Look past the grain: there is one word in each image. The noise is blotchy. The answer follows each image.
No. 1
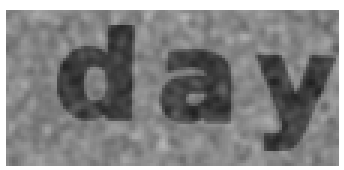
day
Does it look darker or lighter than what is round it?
darker
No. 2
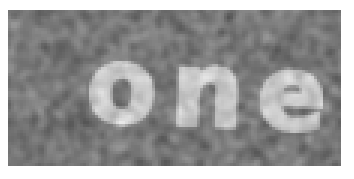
one
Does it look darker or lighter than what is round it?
lighter
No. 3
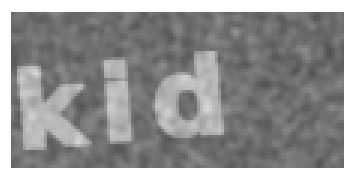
kid
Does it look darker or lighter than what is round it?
lighter
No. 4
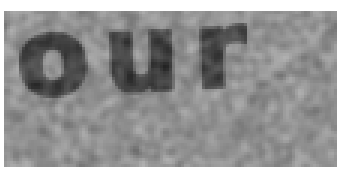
our
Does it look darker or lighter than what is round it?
darker
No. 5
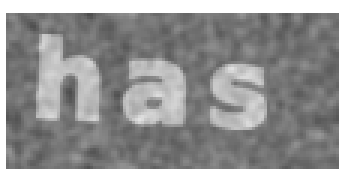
has
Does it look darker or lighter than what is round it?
lighter
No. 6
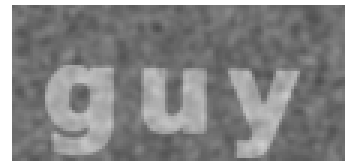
guy
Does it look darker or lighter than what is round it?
lighter
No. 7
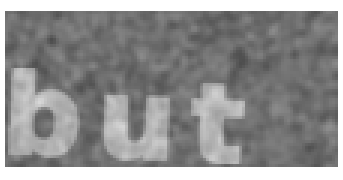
but
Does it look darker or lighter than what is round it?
lighter
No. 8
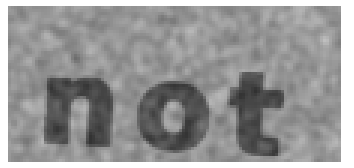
not
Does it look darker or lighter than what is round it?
darker
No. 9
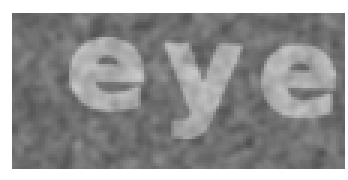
eye
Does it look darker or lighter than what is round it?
lighter
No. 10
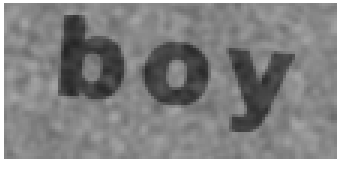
boy
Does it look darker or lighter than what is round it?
darker
